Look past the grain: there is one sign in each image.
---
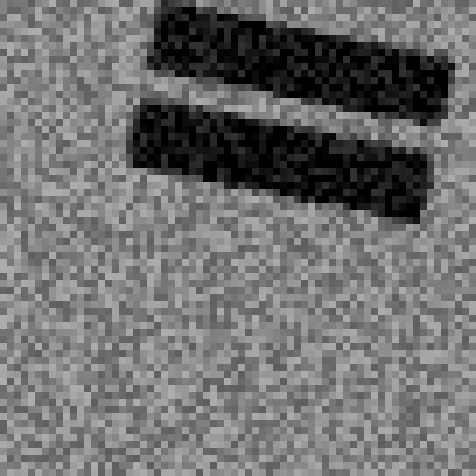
dark equals sign
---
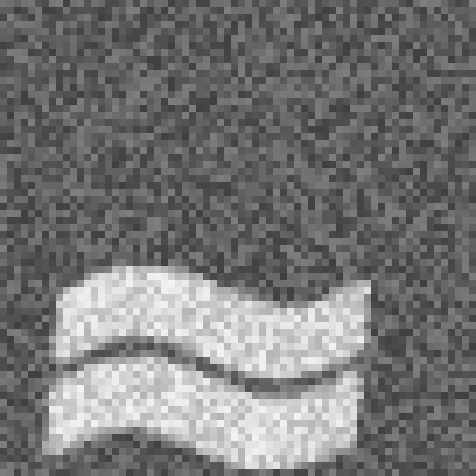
light approximately sign
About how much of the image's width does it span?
two thirds
